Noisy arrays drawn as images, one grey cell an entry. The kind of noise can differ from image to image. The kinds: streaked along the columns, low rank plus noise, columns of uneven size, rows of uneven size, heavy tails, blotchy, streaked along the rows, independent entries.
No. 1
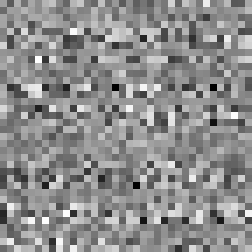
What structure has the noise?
rows of uneven size
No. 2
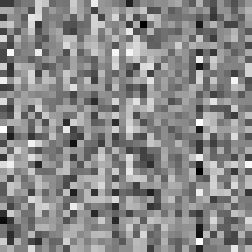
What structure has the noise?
columns of uneven size
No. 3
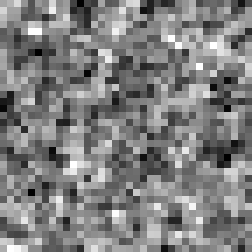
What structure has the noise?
blotchy
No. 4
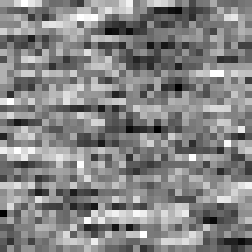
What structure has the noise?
streaked along the rows
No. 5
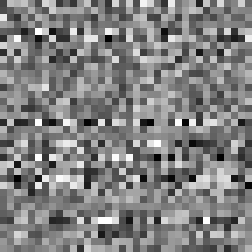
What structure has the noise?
rows of uneven size
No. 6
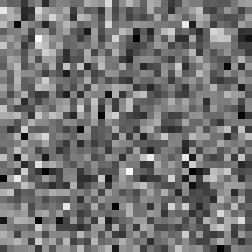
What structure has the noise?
low rank plus noise
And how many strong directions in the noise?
three or four
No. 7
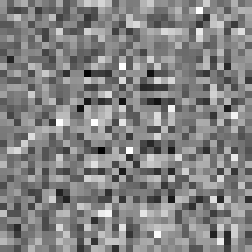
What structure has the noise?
low rank plus noise
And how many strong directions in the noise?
one
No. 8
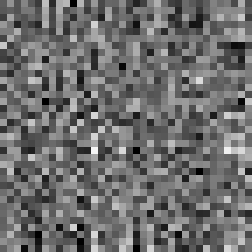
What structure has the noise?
low rank plus noise
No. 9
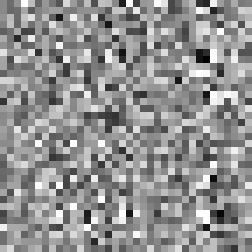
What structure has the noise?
low rank plus noise
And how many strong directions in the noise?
one
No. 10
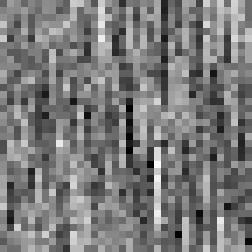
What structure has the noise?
streaked along the columns
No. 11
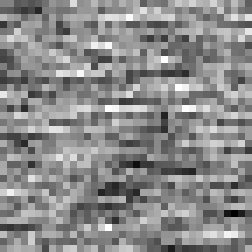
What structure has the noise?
streaked along the rows
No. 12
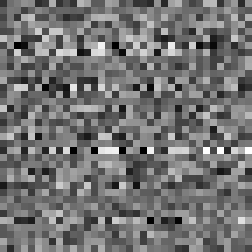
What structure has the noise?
rows of uneven size
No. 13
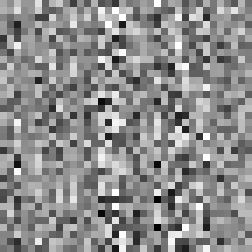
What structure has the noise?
columns of uneven size
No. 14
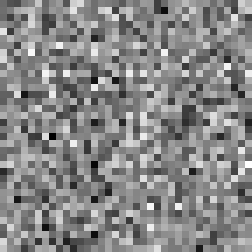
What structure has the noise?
independent entries
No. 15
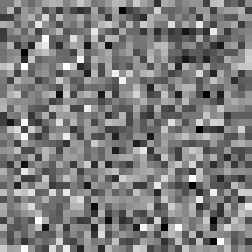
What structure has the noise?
low rank plus noise
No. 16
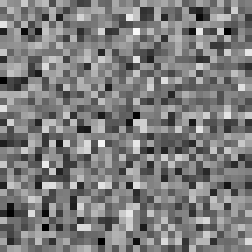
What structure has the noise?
low rank plus noise
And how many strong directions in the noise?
three or four
